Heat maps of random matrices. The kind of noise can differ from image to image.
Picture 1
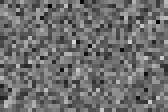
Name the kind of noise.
independent entries
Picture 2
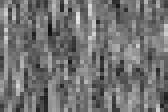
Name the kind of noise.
streaked along the columns
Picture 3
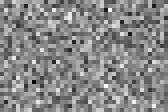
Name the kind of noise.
independent entries
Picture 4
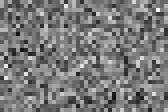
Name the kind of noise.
independent entries
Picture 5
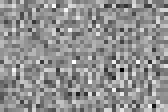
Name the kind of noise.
low rank plus noise
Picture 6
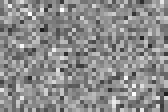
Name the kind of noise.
independent entries
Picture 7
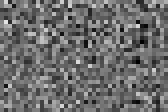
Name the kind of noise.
low rank plus noise
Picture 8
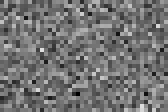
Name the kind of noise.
independent entries
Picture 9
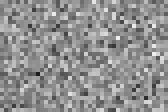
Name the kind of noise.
independent entries
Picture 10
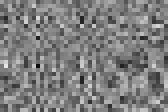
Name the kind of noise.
low rank plus noise
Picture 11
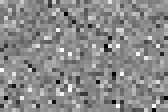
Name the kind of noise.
heavy tails
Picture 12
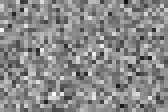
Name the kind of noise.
independent entries
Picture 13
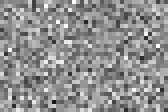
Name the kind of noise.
independent entries
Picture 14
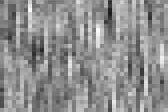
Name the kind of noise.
streaked along the columns
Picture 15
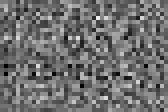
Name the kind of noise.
low rank plus noise
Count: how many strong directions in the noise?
three or four
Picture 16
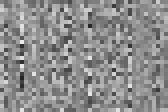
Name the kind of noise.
columns of uneven size
